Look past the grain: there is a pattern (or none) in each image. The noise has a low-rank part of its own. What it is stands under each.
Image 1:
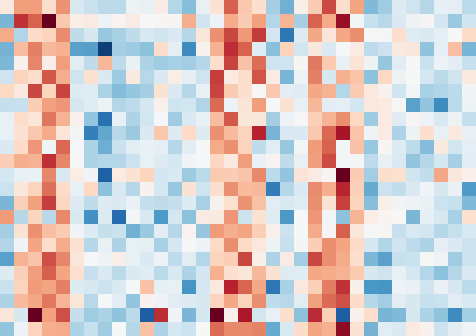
bands of columns
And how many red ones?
3
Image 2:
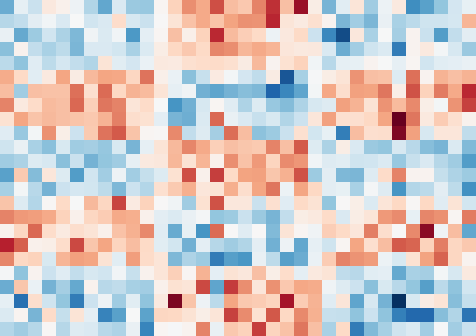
a checkerboard
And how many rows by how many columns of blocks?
5 by 3
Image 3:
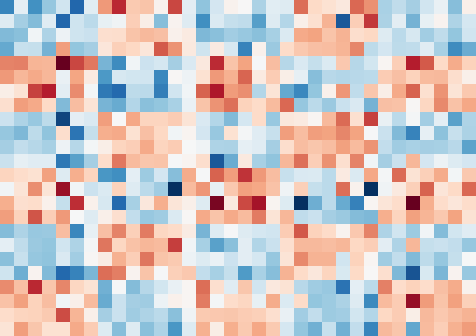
a checkerboard
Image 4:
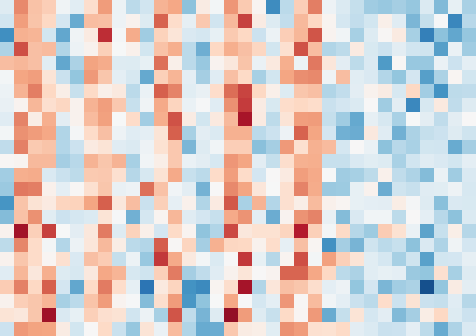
bands of columns
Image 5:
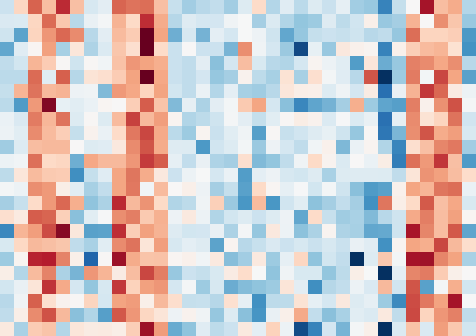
bands of columns
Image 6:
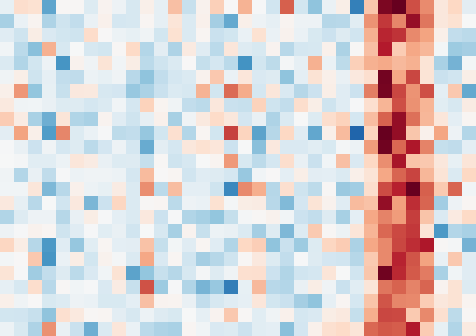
one band of columns
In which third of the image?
right
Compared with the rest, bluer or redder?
redder
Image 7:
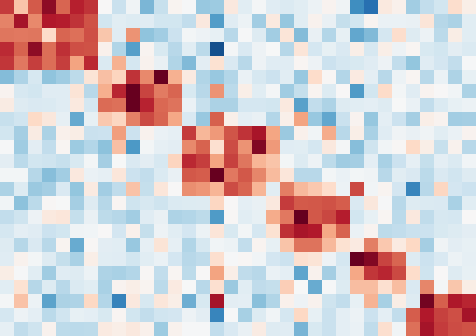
blocks along the diagonal
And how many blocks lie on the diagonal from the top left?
6
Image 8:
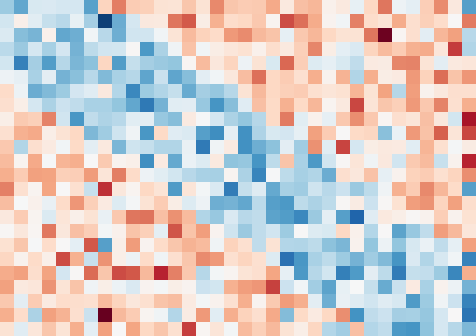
a diagonal band
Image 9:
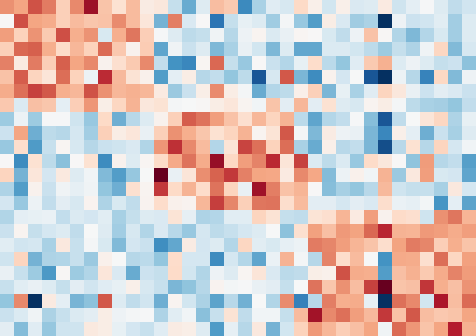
blocks along the diagonal
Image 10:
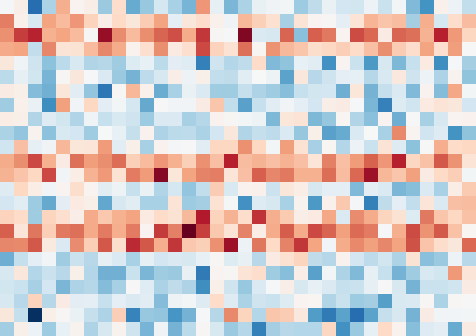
bands of rows
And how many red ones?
3
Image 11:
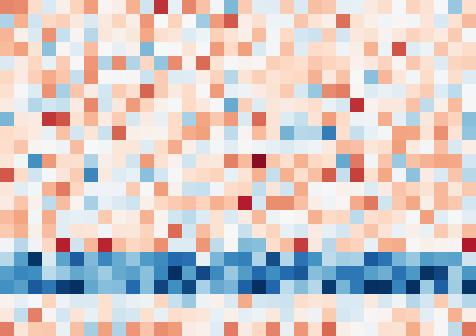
one band of rows
